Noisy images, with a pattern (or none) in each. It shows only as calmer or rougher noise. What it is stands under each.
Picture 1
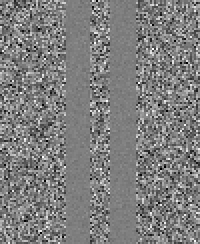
bands of columns
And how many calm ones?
2
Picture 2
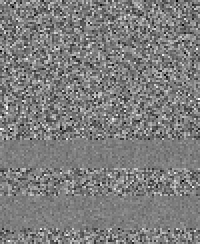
bands of rows
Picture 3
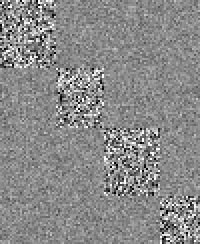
blocks along the diagonal
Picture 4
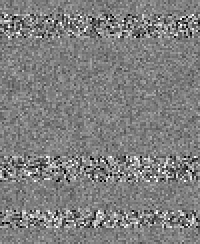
bands of rows
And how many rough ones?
3
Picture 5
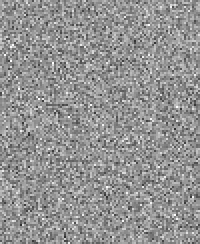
only noise
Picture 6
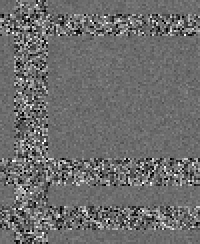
bands of rows crossing bands of columns
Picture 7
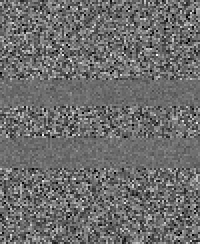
bands of rows
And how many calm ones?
2
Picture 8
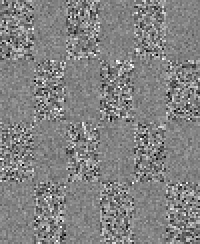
a checkerboard
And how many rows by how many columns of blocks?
4 by 6
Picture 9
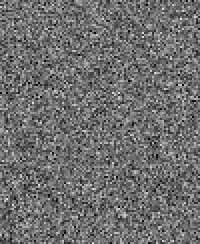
only noise
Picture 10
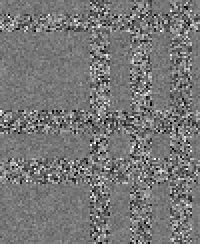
bands of rows crossing bands of columns
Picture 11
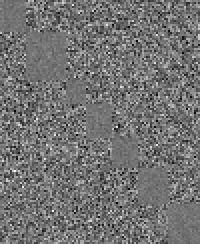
blocks along the diagonal
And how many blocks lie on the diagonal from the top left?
7
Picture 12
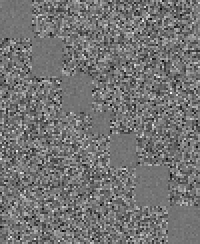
blocks along the diagonal
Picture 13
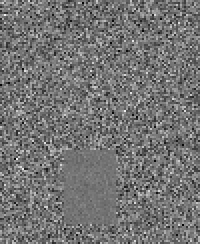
one block
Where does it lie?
bottom middle
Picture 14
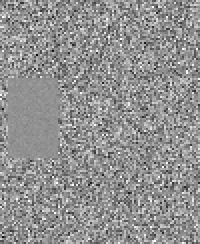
one block
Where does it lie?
middle left
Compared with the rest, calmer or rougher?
calmer
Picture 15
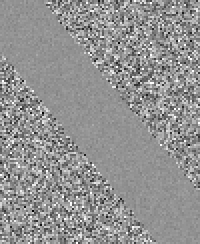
a diagonal band
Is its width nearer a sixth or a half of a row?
a half
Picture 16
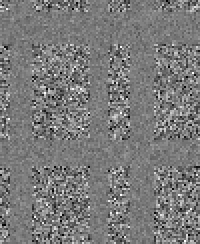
bands of rows crossing bands of columns
